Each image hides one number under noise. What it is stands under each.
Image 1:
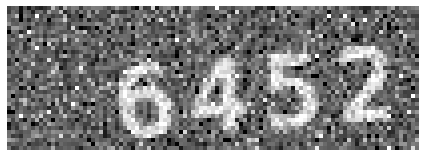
6452
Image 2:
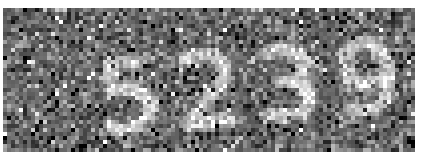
5239
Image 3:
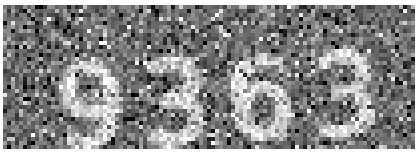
9363
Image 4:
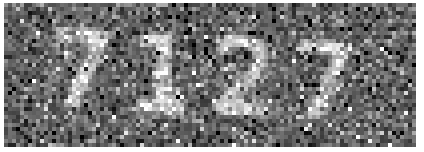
7127
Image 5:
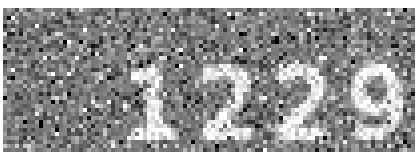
1229
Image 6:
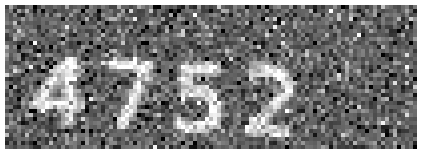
4752
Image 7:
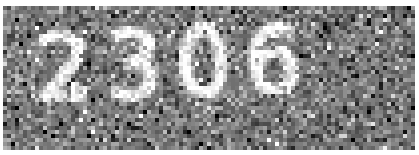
2306
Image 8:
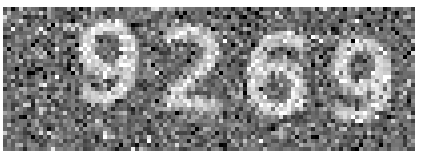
9269
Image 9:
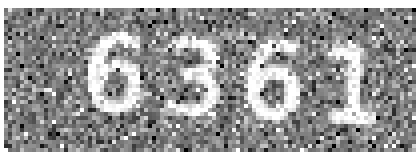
6361
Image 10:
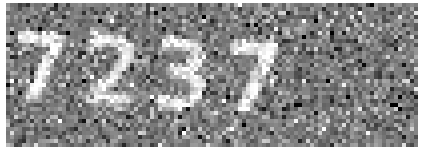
7237
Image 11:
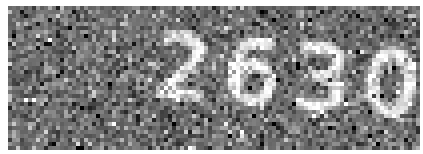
2630
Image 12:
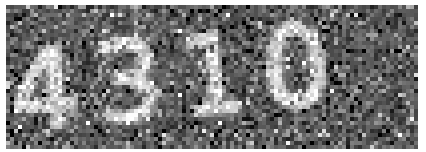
4310
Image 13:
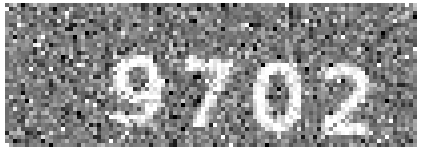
9702
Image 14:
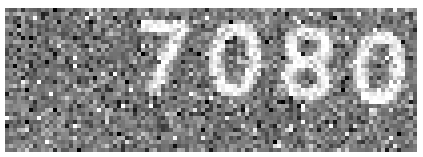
7080
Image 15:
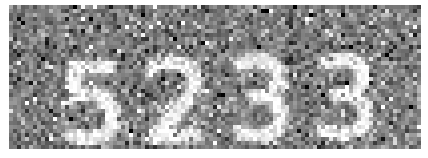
5233
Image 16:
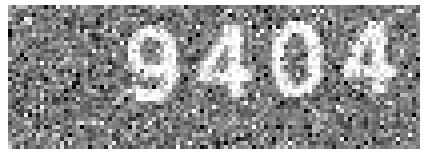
9404
